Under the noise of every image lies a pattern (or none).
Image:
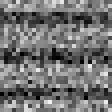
horizontal stripes
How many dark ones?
3
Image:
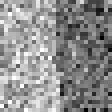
a sharp edge
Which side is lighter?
left
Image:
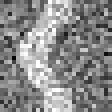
a wavy band
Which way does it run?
top to bottom
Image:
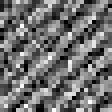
diagonal stripes
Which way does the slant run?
bottom left to top right
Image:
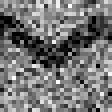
a wavy band
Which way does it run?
left to right
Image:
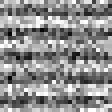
horizontal stripes
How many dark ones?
5
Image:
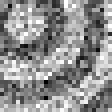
rings round one point
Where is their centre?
top left
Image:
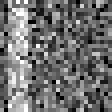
one vertical stripe
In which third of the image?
left
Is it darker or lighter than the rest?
lighter
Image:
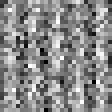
vertical stripes
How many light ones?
5
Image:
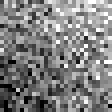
a smooth slope
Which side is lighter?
top right
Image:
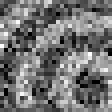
rings round one point
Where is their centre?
bottom right
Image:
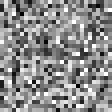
only noise
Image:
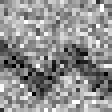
a wavy band
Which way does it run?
left to right
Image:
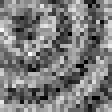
rings round one point
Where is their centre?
top left
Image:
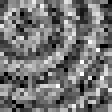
rings round one point
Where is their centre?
top left
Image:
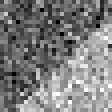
a sharp edge
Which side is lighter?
bottom right
